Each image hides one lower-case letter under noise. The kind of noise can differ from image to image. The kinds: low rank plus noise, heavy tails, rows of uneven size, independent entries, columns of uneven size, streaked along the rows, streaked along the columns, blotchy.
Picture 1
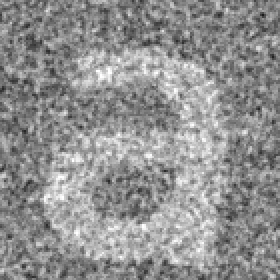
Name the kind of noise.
blotchy
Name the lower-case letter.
a
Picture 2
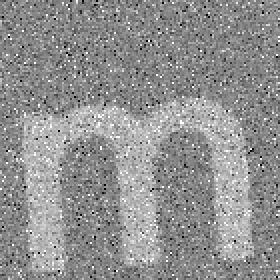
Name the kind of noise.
heavy tails
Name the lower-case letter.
m
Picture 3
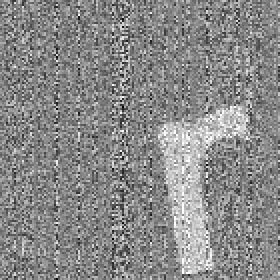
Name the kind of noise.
columns of uneven size
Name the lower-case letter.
r
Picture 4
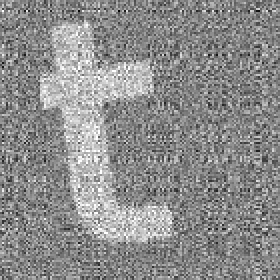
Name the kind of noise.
low rank plus noise
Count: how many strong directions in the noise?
two
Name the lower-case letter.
t
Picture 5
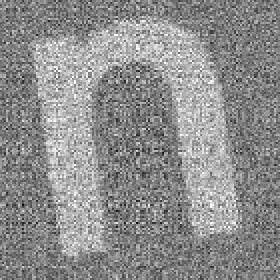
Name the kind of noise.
low rank plus noise
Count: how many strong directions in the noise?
two
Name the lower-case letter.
n
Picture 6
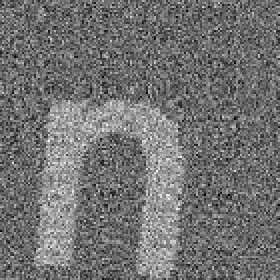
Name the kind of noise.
low rank plus noise
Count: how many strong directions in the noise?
five to eight
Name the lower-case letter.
n
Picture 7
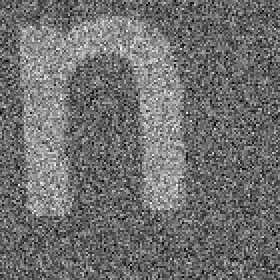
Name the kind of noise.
independent entries
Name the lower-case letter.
n
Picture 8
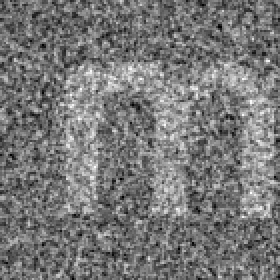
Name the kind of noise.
blotchy
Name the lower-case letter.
m
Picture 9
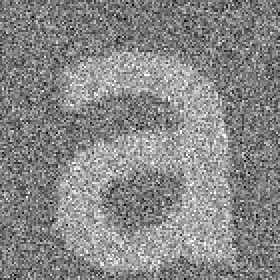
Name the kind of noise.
independent entries
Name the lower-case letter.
a
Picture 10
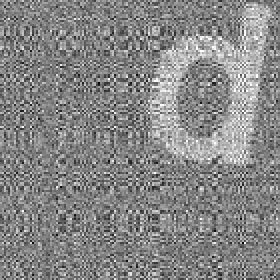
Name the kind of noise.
low rank plus noise
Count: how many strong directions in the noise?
one
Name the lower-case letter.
d
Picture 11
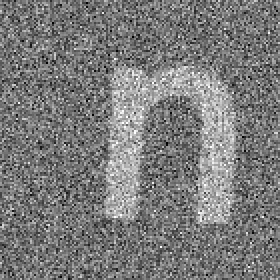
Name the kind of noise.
independent entries
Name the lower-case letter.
n
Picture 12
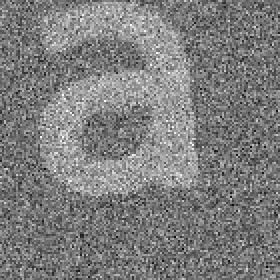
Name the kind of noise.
independent entries
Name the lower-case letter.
a
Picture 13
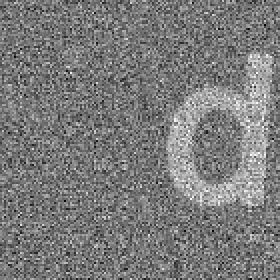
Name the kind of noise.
low rank plus noise
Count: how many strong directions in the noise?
five to eight
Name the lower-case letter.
d
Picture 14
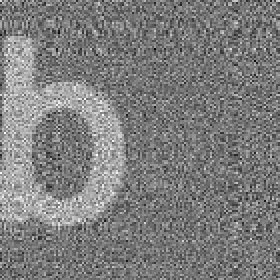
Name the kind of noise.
low rank plus noise
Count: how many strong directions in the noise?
three or four
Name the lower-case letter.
b
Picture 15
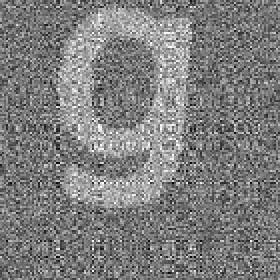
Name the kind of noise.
low rank plus noise
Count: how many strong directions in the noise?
two
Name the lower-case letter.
g
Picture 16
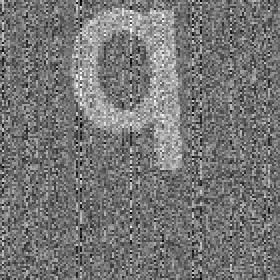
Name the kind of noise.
columns of uneven size
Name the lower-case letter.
q
